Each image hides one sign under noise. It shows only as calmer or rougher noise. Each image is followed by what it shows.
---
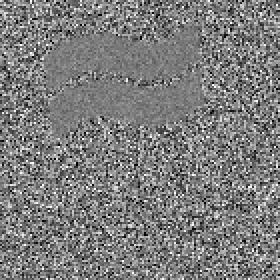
approximately sign
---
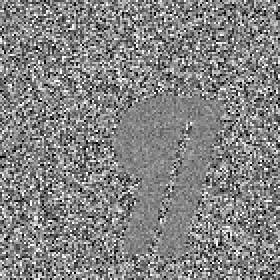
pilcrow
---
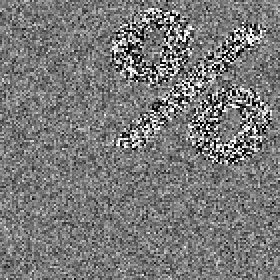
percent sign
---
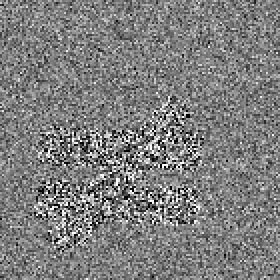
not-equal sign
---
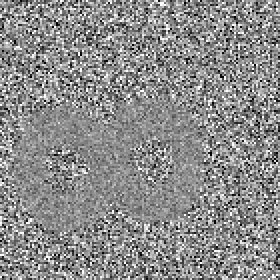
infinity sign
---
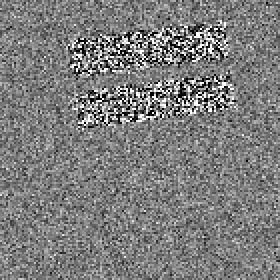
equals sign
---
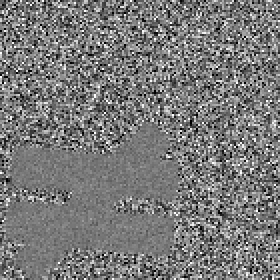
not-equal sign
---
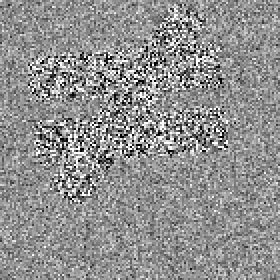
not-equal sign
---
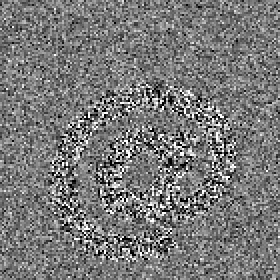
at sign
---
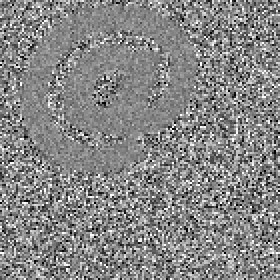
at sign
